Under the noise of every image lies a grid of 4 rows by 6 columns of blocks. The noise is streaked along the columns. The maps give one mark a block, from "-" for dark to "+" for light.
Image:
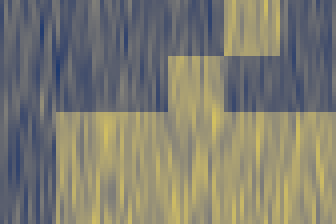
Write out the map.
----+-
---+--
-+++++
-+++++
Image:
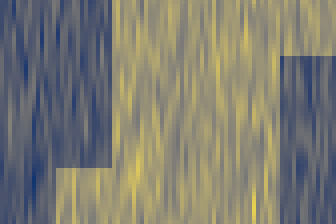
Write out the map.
--++++
--+++-
--+++-
-++++-
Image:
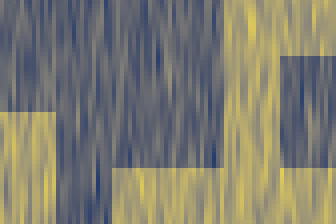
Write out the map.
----++
----+-
+---+-
+-++++
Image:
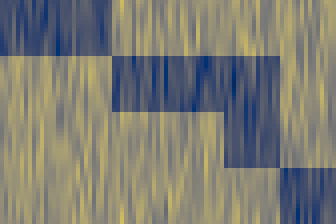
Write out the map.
--++++
++---+
++++-+
+++++-
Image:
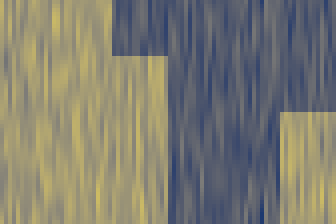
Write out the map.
++----
+++---
+++--+
+++--+
